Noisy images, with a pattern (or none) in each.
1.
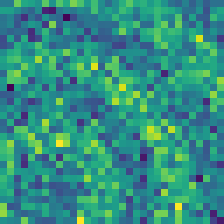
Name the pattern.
rings round one point
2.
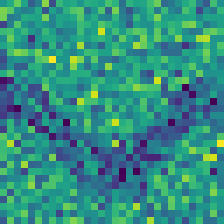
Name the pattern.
a wavy band
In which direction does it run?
left to right
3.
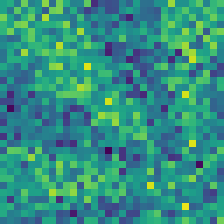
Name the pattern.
spokes from one point
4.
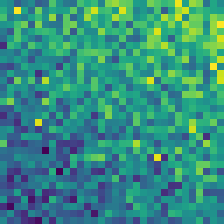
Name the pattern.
a smooth slope
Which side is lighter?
top right
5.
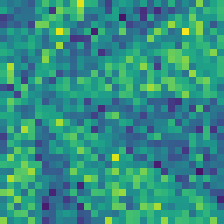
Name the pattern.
spokes from one point
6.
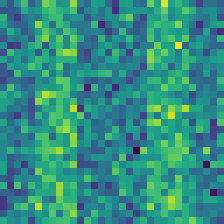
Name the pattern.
vertical stripes
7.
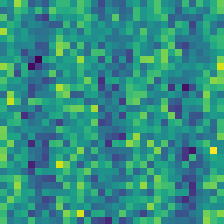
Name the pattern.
vertical stripes
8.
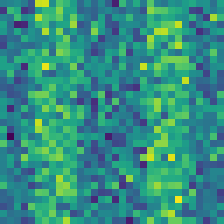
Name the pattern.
vertical stripes
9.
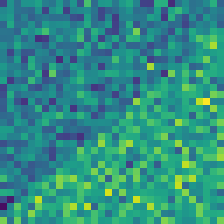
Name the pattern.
a sharp edge
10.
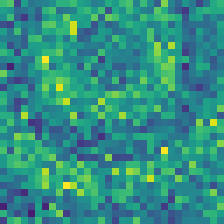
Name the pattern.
rings round one point
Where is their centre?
top middle
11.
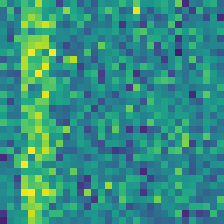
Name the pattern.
one vertical stripe
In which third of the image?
left
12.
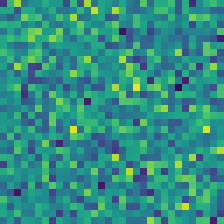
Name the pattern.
only noise
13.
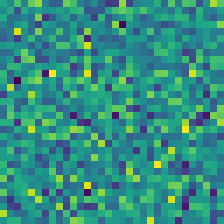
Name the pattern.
only noise
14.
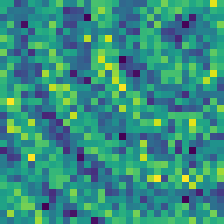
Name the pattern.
rings round one point
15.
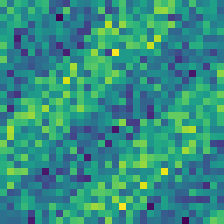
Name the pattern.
diagonal stripes
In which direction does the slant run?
bottom left to top right
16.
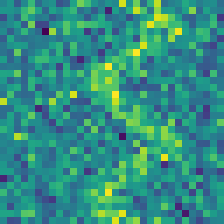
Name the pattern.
a wavy band
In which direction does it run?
top to bottom
